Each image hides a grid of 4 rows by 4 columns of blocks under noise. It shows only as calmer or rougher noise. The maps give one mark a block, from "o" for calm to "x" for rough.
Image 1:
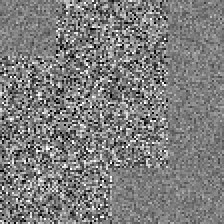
o x x o
x x x o
x x x o
x x o o
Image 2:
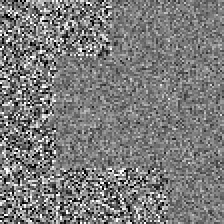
x x o o
x o o o
x o o o
x x x o
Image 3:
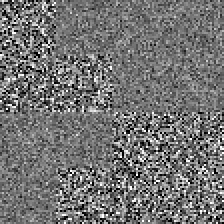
x o o o
x x o o
o o x x
o x x x
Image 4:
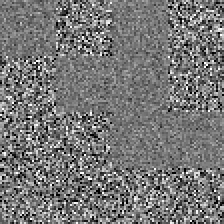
o x o x
x o o x
x x o o
x x x x
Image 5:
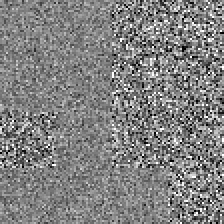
o o x x
o o x x
x o x x
o o o x
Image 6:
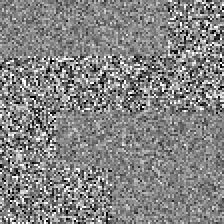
o o o x
x x x x
x o o o
x x o o
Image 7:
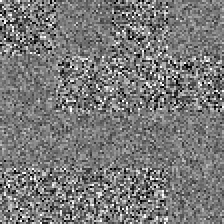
x o x o
o x x x
o o o o
x x x o
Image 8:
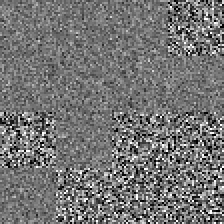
o o o x
o o o o
x o x x
o x x x
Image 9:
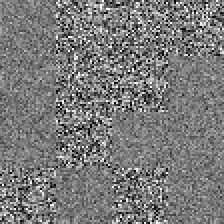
o x x x
o x x o
o x o o
x o x o
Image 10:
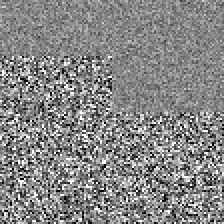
o o o o
x x o o
x x x x
x x x x
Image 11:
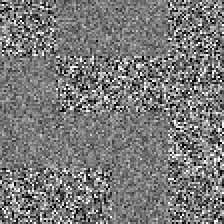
x o o x
o x x x
o o o x
x x o x
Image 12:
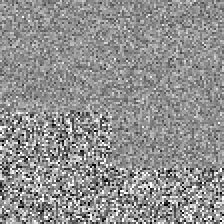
o o o o
o o o o
x x o o
x x x x
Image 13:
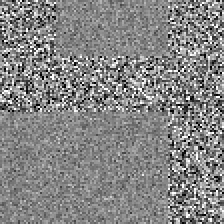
x o o x
x x x x
o o o x
o o o x
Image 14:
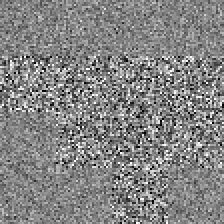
o o o o
x x x x
o x x x
o o x o
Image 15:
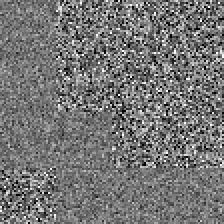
o x x x
o x x x
o o x x
x o o o
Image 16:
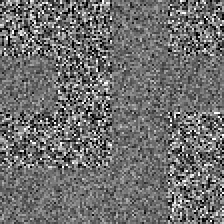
x x o x
o x o o
x x o x
o o o x
